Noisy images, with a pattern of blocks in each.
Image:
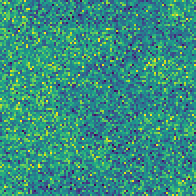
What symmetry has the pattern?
top and bottom mirror each other
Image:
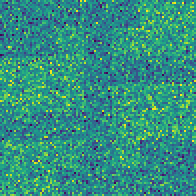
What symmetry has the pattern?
the same after a half turn
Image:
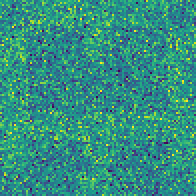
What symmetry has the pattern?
left and right mirror each other
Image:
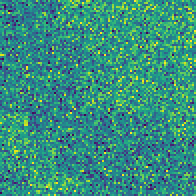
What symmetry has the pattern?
mirrored about the diagonal from the bottom left
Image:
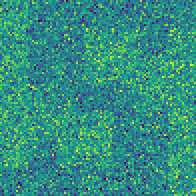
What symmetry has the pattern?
the same after a half turn
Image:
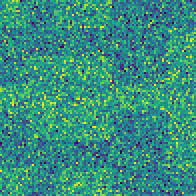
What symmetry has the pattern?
top and bottom mirror each other
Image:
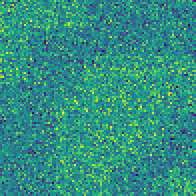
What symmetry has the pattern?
mirrored about the diagonal from the top left
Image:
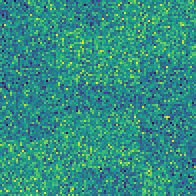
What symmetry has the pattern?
the same after a half turn
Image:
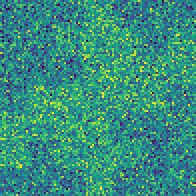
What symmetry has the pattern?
the same after a half turn
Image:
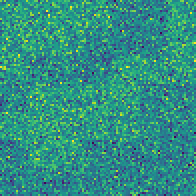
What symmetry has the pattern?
no symmetry
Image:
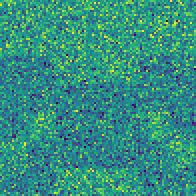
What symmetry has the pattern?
left and right mirror each other
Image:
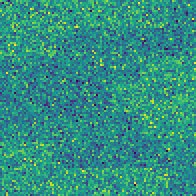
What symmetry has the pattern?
top and bottom mirror each other
